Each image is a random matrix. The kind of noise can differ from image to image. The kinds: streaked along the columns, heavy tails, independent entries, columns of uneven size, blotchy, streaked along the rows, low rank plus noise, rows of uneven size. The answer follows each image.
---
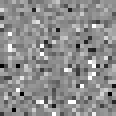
heavy tails
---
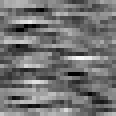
streaked along the rows
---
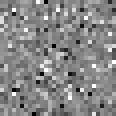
heavy tails
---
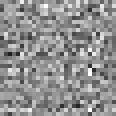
low rank plus noise
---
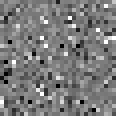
heavy tails
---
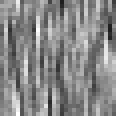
streaked along the columns
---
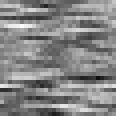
streaked along the rows
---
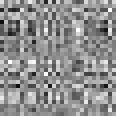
low rank plus noise
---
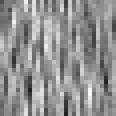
streaked along the columns
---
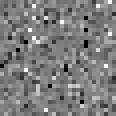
heavy tails
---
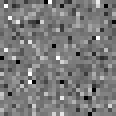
heavy tails
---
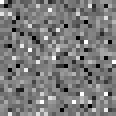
heavy tails
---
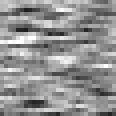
streaked along the rows
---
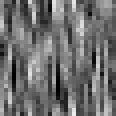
streaked along the columns
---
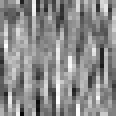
streaked along the columns
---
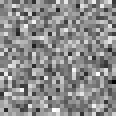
independent entries
